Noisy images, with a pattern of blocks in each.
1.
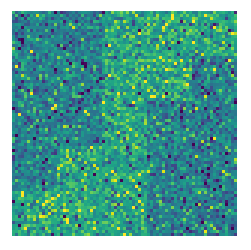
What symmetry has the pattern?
the same after a half turn
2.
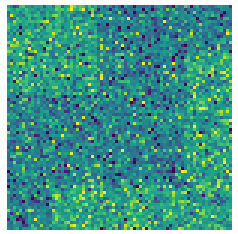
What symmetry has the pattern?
mirrored about the diagonal from the top left
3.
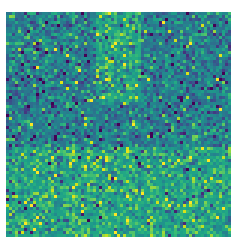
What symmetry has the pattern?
left and right mirror each other
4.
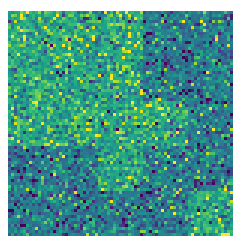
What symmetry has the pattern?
mirrored about the diagonal from the top left
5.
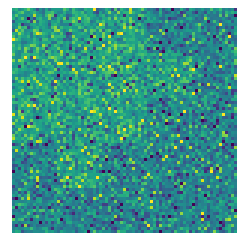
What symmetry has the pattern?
mirrored about the diagonal from the top left
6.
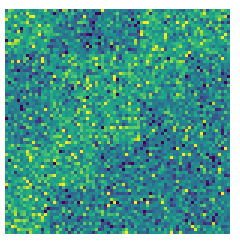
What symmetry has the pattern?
mirrored about the diagonal from the top left
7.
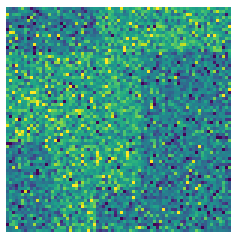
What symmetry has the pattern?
no symmetry
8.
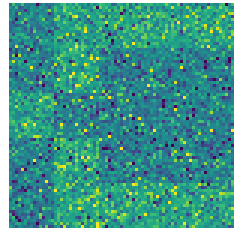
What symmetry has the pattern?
top and bottom mirror each other
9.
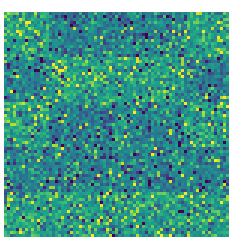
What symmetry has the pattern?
left and right mirror each other
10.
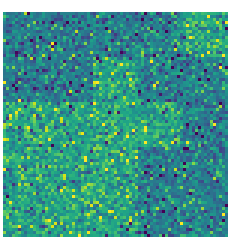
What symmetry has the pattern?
mirrored about the diagonal from the bottom left
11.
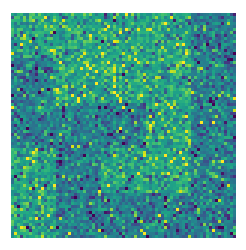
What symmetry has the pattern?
no symmetry
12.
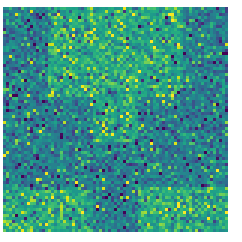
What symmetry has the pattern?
left and right mirror each other
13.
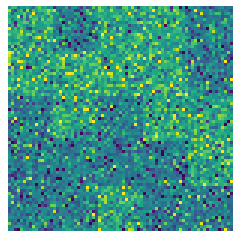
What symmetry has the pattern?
no symmetry
